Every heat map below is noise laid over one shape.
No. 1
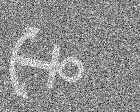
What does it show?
light anchor
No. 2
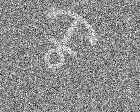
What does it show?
light anchor
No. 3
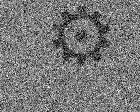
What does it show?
dark gear
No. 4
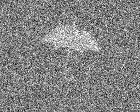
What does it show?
light umbrella
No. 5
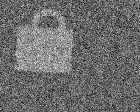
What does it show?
light cup
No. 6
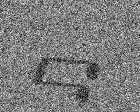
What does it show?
dark pair of musical notes
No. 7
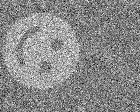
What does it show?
light smiling face
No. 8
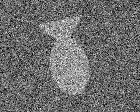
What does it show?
light fish
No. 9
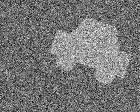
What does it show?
light car
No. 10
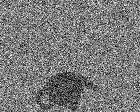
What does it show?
dark teapot, bottom middle
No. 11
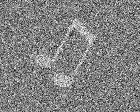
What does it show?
light pair of musical notes
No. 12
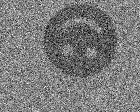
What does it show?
dark smiling face
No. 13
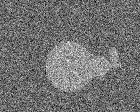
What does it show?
light pear
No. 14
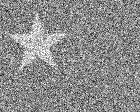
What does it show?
light star
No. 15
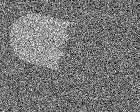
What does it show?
light ghost
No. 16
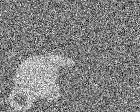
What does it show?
light teapot
